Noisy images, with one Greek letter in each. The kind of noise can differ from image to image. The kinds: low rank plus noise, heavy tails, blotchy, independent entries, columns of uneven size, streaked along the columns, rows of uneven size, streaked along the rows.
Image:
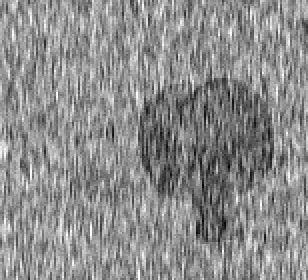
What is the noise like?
streaked along the columns
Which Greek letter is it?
phi
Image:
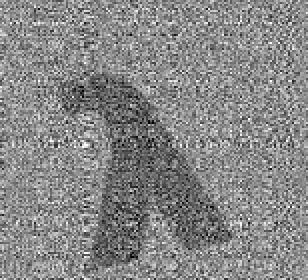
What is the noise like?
low rank plus noise
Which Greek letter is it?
lambda
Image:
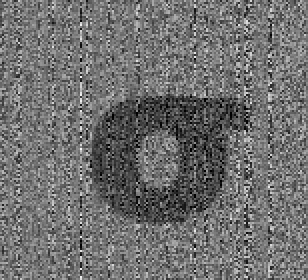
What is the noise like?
columns of uneven size
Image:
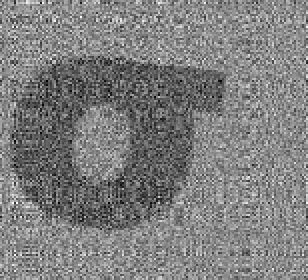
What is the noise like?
low rank plus noise
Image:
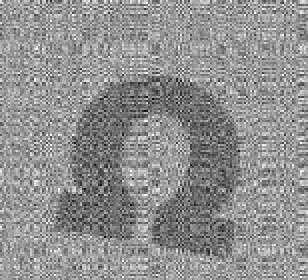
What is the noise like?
low rank plus noise
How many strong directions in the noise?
one
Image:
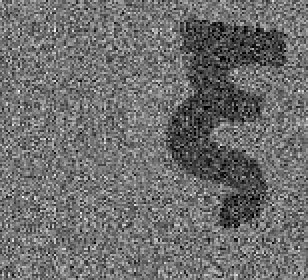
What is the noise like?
low rank plus noise
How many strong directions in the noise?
five to eight
